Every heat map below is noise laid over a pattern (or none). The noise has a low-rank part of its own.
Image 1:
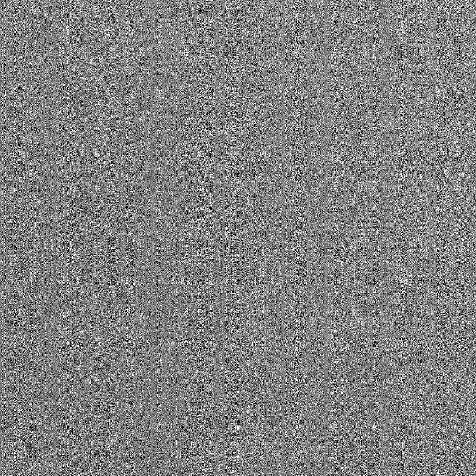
a smooth slope
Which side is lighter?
top right
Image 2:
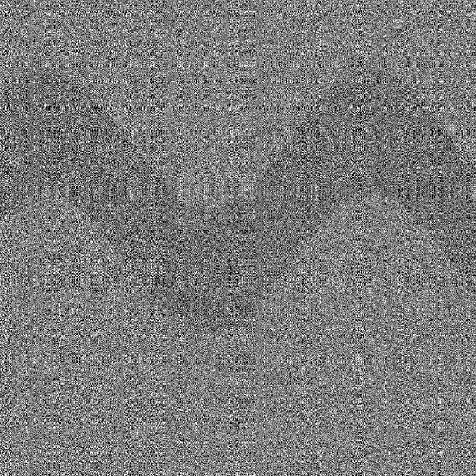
a wavy band
